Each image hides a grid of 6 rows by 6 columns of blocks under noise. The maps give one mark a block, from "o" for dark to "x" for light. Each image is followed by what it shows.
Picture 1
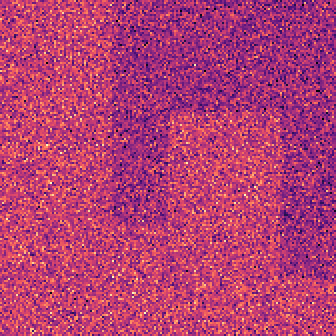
x x o o o o
x x o o o o
x x o x x o
x x o x x o
x x x x x o
x x x x x x
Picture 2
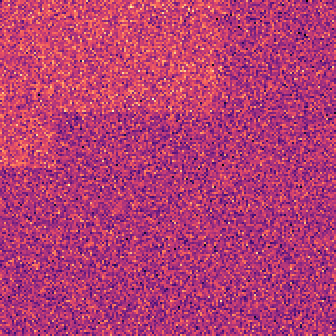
x x x x o o
x x x x o o
x o o o o o
o o o o o o
o o o o o o
o o o o o o
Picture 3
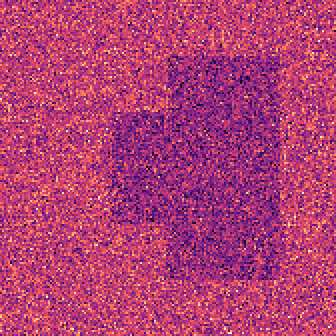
x x x x x x
x x x o o x
x x o o o x
x x o o o x
x x x o o x
x x x x x x
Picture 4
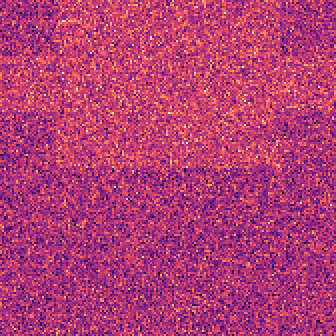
o x x x x o
x x x x x x
o x x x x o
o o o o o o
o o o o o o
o o o o o o
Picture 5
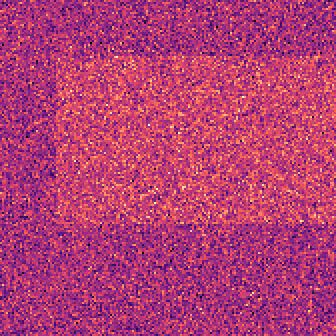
o o o o o o
o x x x x x
o x x x x x
o x x x x x
o o o o o o
o o o o o o
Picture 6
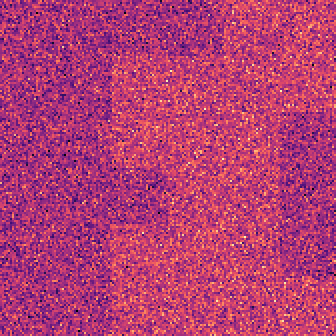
o o o o x x
o o x x x x
o o x x x o
o o o x x o
o o x x x o
o o x x x x
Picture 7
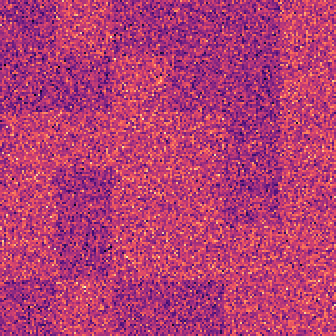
o x o o o x
o o x o o x
x x x x o x
x o x x o x
x o x x x x
o x o o x x
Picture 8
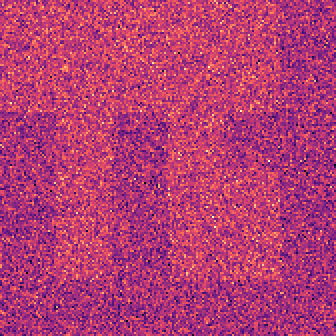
x x x x x o
x x x x x o
o x o x o o
o x o x x o
o x o x x o
o o o o o o
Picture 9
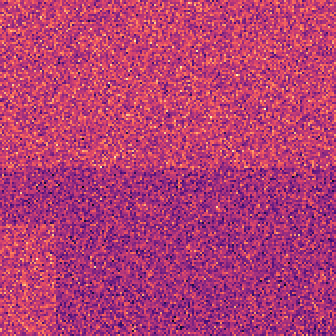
x x x x x x
x x x x x x
x x x x x x
o o o o o o
x o o o o o
x o o o o o
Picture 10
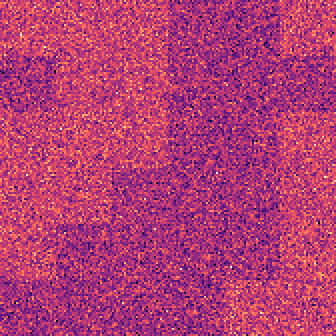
x x x o o x
o x x o o o
x x x o o x
x x o o o x
x o o o o x
o o o o x x
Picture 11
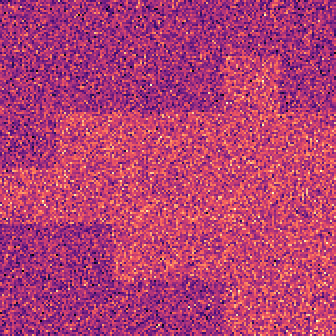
o o o o o o
o o o o x o
o x x x x x
x x x x x x
o o x x x x
o o o o x x
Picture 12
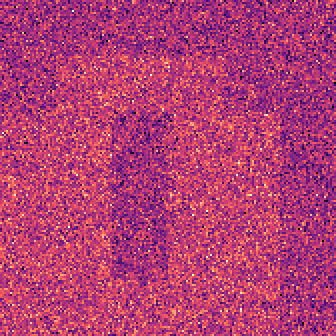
o o o o o o
o x x x o o
x x o x x o
x x o x x o
x x o x x o
x x x x x o
